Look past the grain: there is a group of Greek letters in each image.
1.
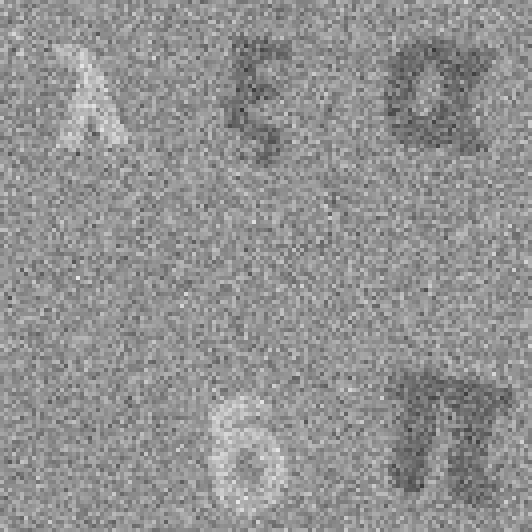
top left: light lambda; top middle: dark xi; top right: dark alpha; bottom middle: light delta; bottom right: dark pi
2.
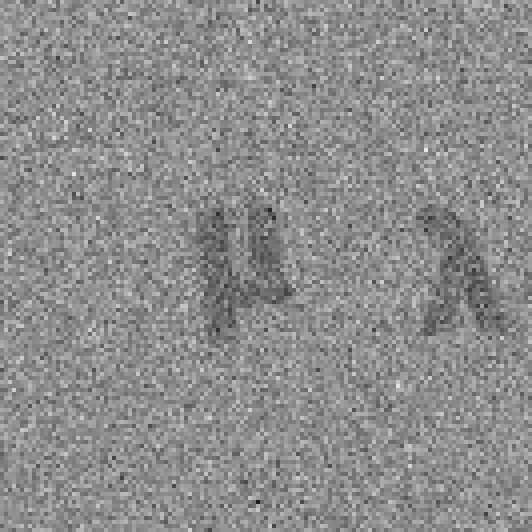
centre: dark mu; middle right: dark lambda
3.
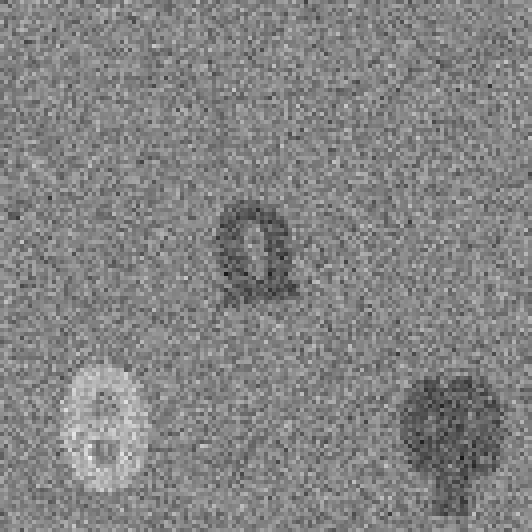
centre: dark omega; bottom left: light theta; bottom right: dark phi
